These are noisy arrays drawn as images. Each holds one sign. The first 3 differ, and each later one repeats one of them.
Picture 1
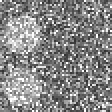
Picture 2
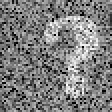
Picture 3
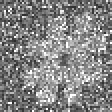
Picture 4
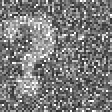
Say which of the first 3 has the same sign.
2
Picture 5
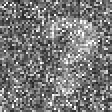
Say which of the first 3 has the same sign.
2
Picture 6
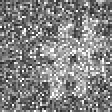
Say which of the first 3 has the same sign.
3
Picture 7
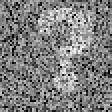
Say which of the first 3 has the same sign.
2
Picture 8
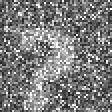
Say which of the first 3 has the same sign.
2
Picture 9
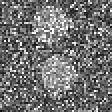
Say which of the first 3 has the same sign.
1
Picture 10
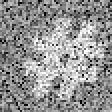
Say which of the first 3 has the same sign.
3
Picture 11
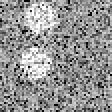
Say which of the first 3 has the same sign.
1
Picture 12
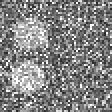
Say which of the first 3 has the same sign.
1
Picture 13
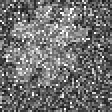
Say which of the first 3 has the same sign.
3
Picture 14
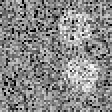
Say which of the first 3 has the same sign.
1
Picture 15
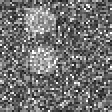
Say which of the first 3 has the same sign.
1
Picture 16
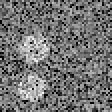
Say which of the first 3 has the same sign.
1
